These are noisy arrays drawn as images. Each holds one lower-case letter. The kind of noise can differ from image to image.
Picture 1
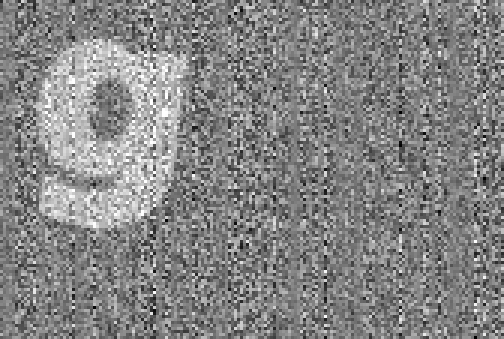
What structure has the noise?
columns of uneven size
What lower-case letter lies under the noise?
g
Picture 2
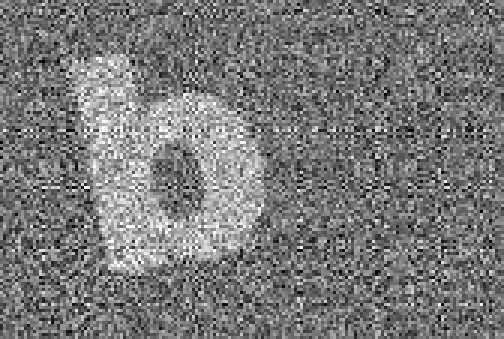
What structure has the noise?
low rank plus noise
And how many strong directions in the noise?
three or four
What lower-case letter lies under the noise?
b
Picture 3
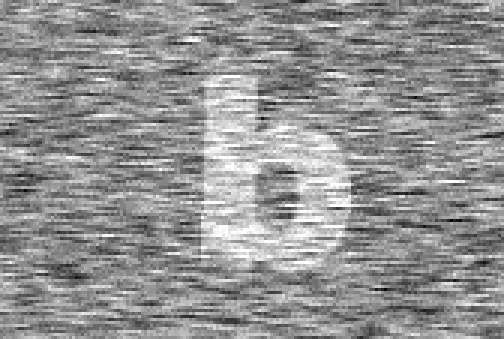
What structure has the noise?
streaked along the rows
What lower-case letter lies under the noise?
b
